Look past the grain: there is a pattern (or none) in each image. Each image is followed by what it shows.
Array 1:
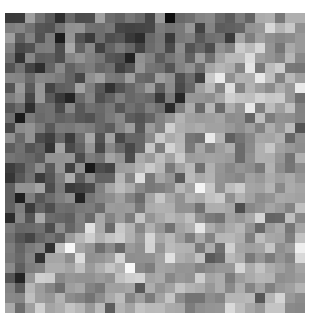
a sharp edge
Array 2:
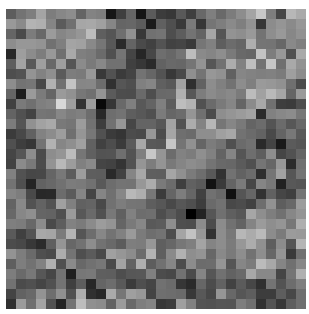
spokes from one point
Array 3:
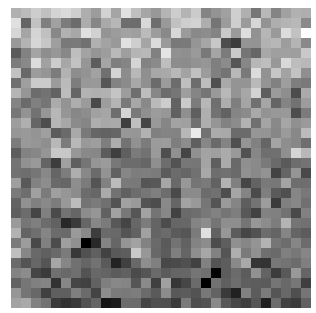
a smooth slope
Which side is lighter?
top
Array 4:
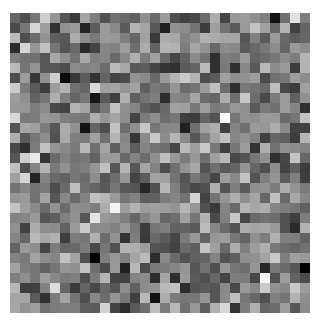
only noise
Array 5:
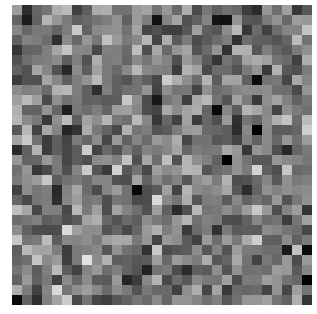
only noise
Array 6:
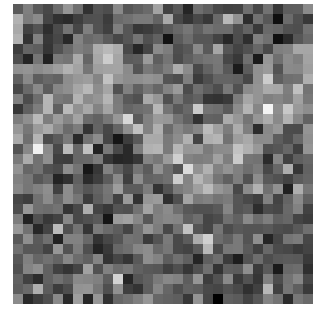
a wavy band
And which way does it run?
left to right
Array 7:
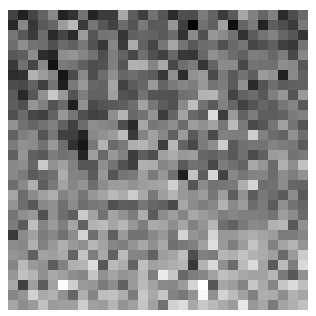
a smooth slope
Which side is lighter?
bottom
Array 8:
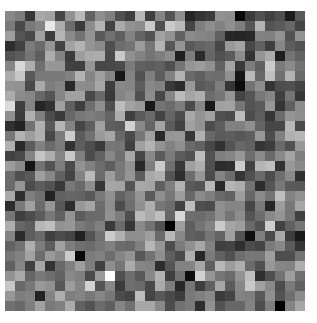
only noise
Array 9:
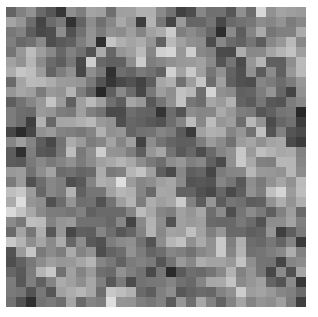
diagonal stripes
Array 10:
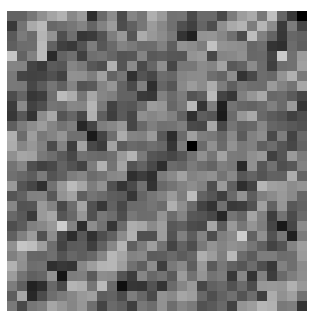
diagonal stripes
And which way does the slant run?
bottom left to top right
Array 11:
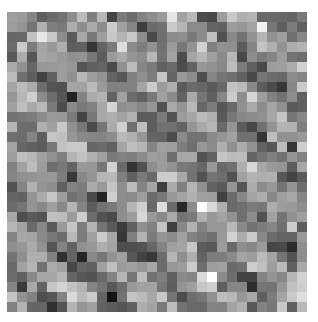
diagonal stripes
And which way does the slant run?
top left to bottom right
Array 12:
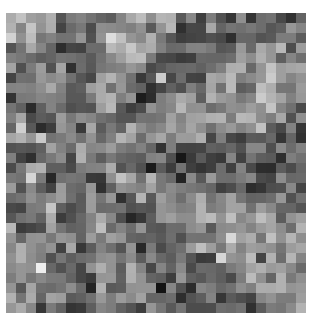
spokes from one point
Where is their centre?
middle left
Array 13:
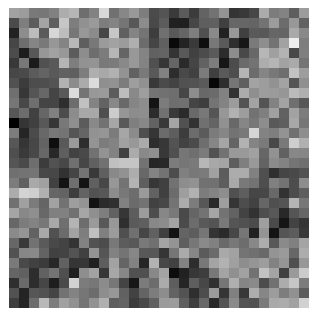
spokes from one point
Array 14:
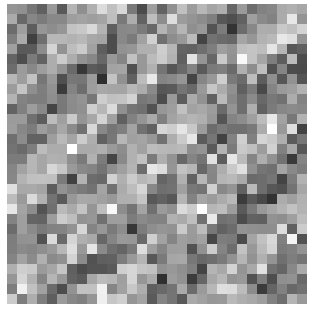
diagonal stripes
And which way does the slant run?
bottom left to top right
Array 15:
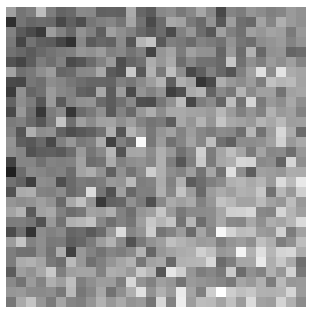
a smooth slope
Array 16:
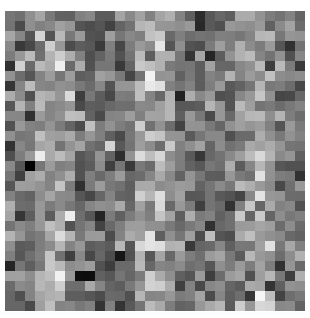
vertical stripes
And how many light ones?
3
